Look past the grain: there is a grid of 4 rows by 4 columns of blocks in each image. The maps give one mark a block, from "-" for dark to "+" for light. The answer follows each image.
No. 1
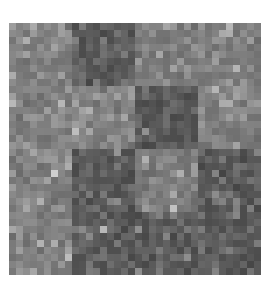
+ - + +
+ + - +
+ - + -
+ - - -
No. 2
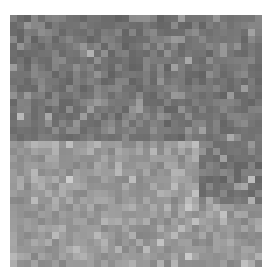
- - - -
- - - -
+ + + -
+ + + +
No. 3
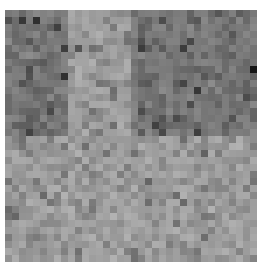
- + - -
- + - -
+ + + +
+ + + +
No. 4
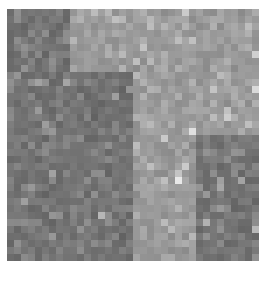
- + + +
- - + +
- - + -
- - + -
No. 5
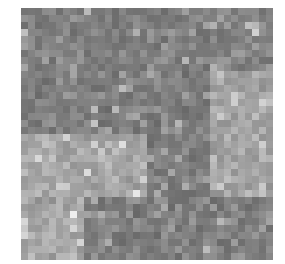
- - - -
- - - +
+ + - +
+ - - -
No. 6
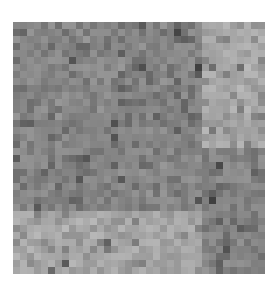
- - - +
- - - +
- - - -
+ + + -
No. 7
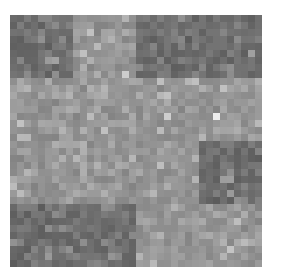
- + - -
+ + + +
+ + + -
- - + +
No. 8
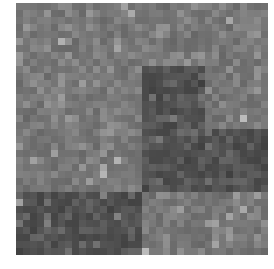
+ + + +
+ + - +
+ + - -
- - + +
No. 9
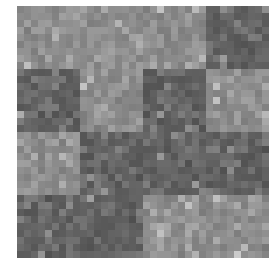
+ + + -
- + - +
+ - - -
- - + +
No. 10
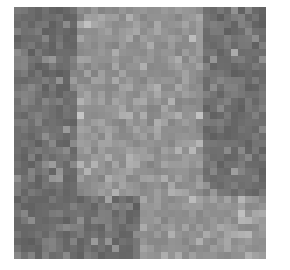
- + + -
- + + -
- + + -
- - + +
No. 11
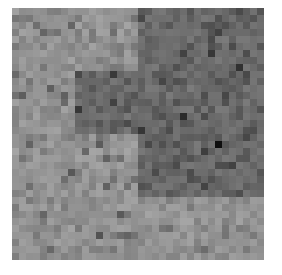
+ + - -
+ - - -
+ + - -
+ + + +
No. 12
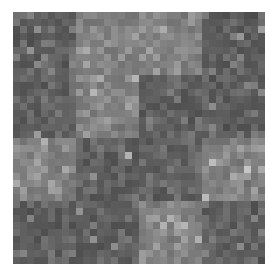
- + + -
- + - -
+ - - +
- - + -
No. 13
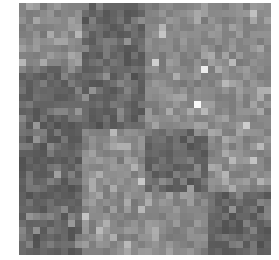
+ - + +
- - + +
- + - +
- + + -
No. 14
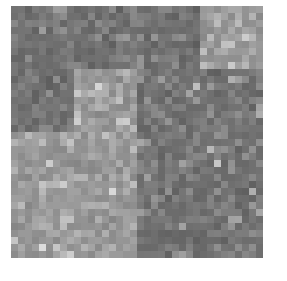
- - - +
- + - -
+ + - -
+ + - -
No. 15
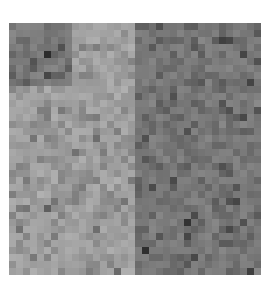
- + - -
+ + - -
+ + - -
+ + - -
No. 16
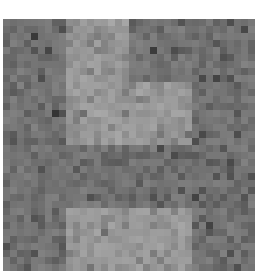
- + - -
- + + -
- - - -
- + + -
